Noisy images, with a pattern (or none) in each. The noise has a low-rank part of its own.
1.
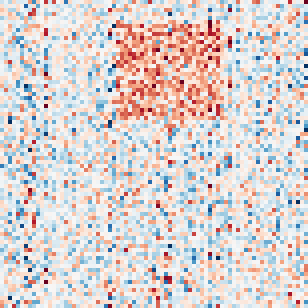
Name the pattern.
one block
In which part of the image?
top middle
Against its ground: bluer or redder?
redder
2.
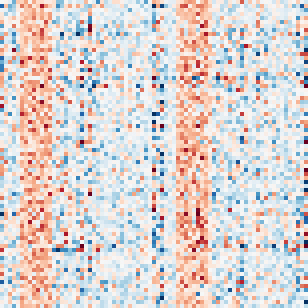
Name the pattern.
bands of columns
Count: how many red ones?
2
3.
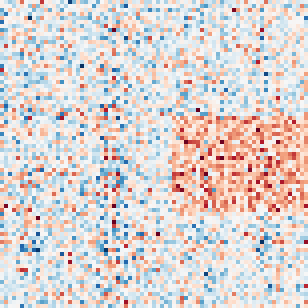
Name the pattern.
one block
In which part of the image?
middle right
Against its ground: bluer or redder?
redder
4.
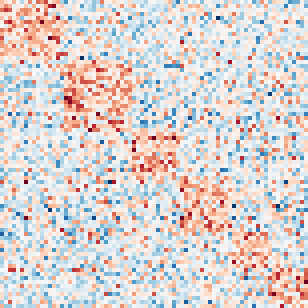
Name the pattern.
blocks along the diagonal
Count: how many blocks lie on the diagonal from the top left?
6
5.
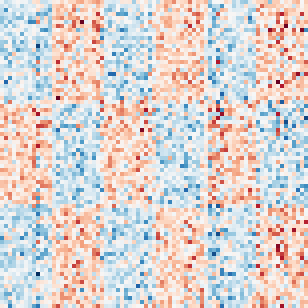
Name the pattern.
a checkerboard
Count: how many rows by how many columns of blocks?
3 by 6
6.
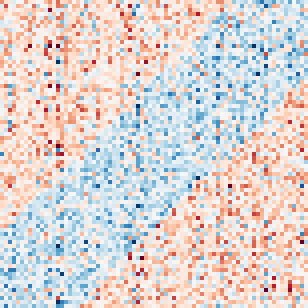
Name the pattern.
a diagonal band
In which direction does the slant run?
bottom left to top right
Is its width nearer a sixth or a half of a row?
a half
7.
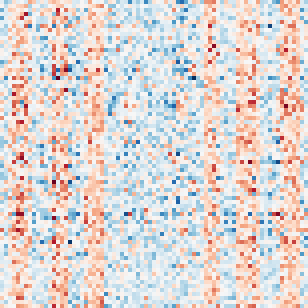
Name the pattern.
bands of columns
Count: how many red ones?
6
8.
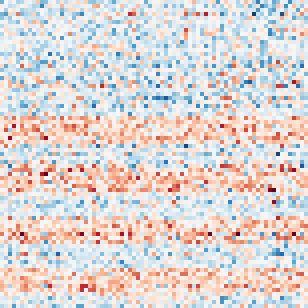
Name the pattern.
bands of rows
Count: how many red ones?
4
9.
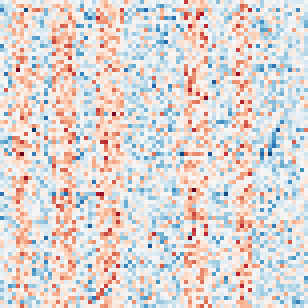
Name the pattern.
bands of columns
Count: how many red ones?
5
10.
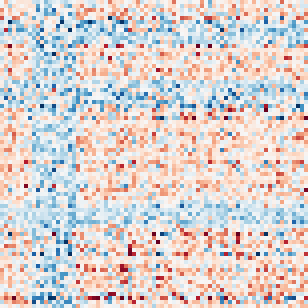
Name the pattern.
bands of rows crossing bands of columns
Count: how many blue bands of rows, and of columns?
3 and 1
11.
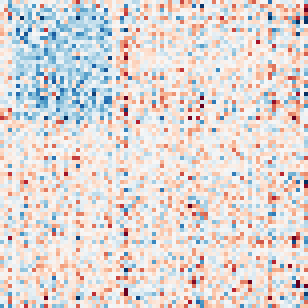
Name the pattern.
one block
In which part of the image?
top left
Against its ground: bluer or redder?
bluer
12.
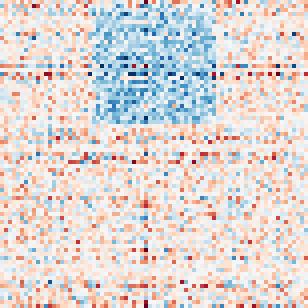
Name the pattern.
one block
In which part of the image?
top middle
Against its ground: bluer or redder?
bluer
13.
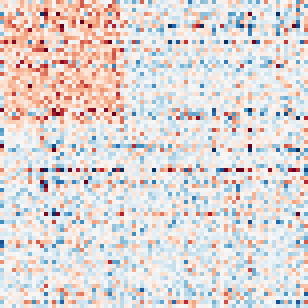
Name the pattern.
one block
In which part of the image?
top left
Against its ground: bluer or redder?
redder
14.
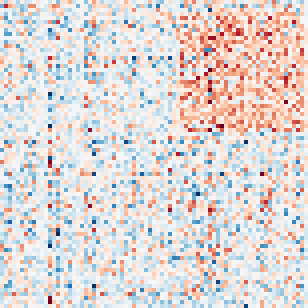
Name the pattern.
one block
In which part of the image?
top right
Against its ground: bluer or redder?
redder
